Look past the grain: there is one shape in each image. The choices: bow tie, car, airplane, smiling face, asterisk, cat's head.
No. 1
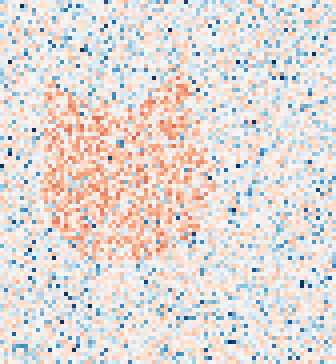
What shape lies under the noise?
cat's head
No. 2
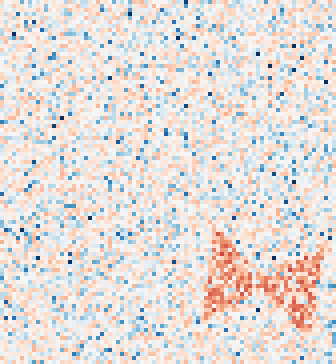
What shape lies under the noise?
bow tie
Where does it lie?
bottom right
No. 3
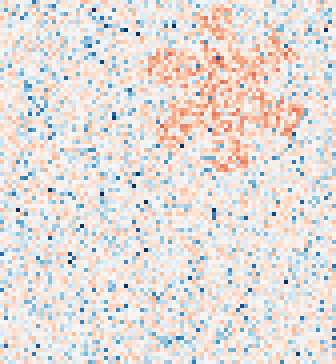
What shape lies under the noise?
asterisk
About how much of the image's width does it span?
half
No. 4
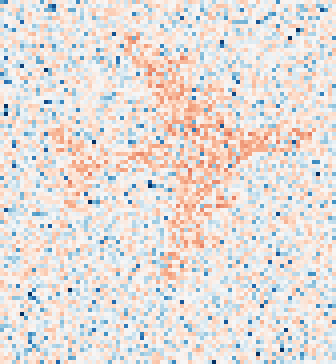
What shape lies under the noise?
airplane
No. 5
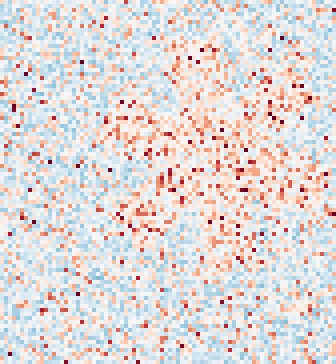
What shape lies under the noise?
asterisk
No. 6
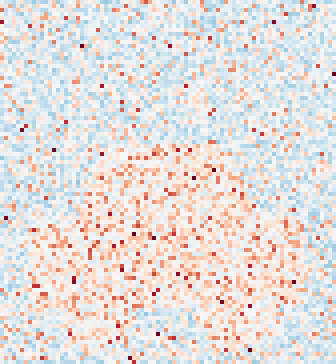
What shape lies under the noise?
car
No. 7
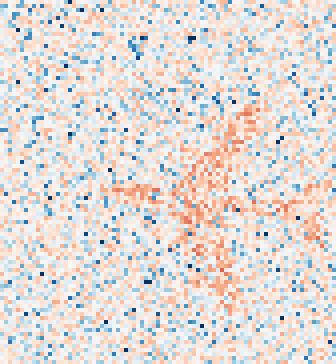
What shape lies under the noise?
airplane
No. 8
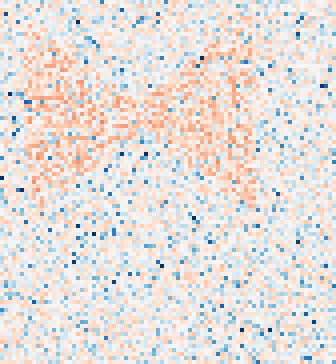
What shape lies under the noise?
bow tie
